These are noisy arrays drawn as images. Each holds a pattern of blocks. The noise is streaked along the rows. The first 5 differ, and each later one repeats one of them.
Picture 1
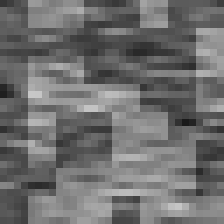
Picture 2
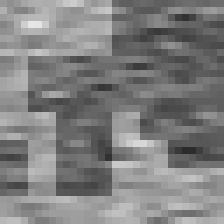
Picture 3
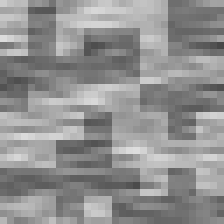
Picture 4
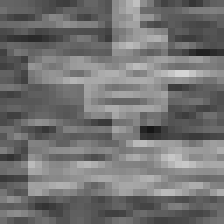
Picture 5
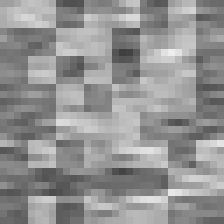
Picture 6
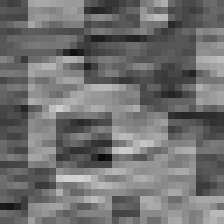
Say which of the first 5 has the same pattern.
1
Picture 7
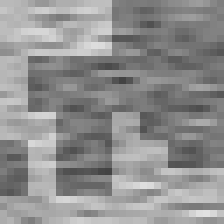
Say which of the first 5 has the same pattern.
2
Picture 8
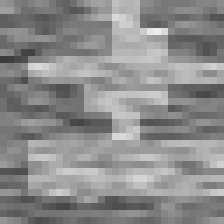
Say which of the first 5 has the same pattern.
4
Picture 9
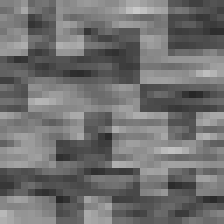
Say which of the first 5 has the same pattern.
3
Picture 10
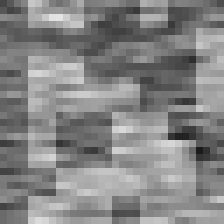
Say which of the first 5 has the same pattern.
1
